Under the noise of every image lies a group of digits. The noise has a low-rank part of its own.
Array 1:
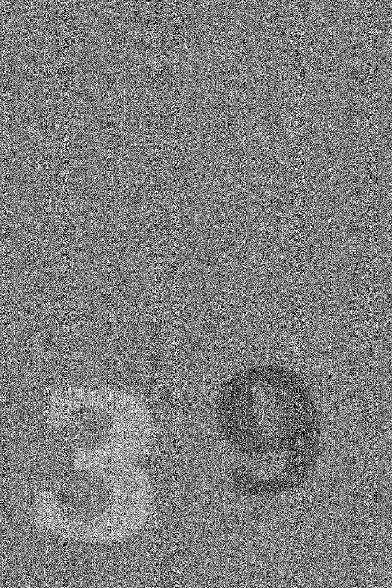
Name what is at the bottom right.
9
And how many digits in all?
2
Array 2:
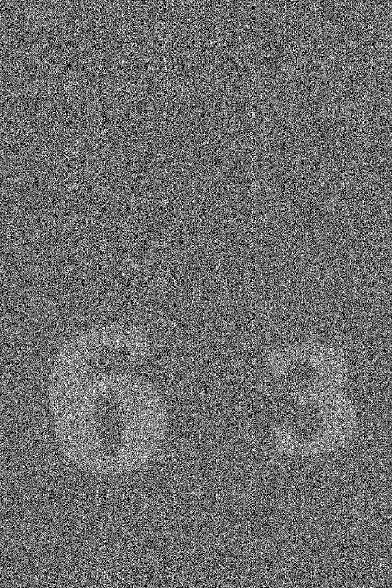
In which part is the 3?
bottom right
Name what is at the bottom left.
6
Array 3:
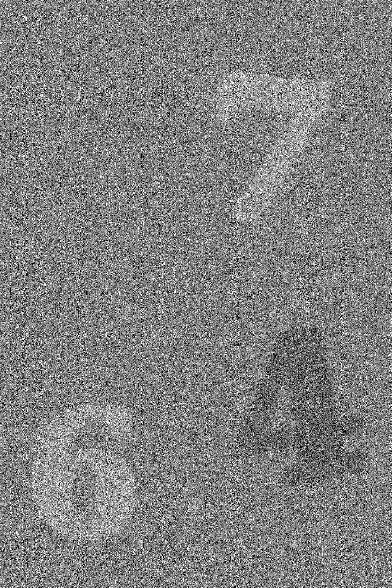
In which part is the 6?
bottom left
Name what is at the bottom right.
4
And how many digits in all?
3
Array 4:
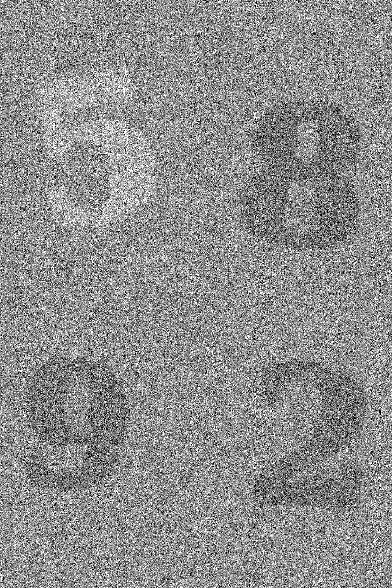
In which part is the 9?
bottom left
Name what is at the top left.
5
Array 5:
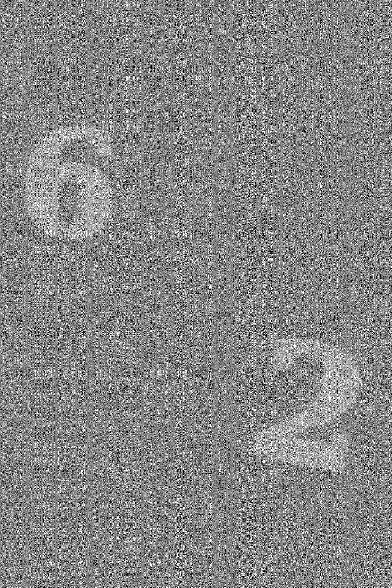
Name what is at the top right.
nothing
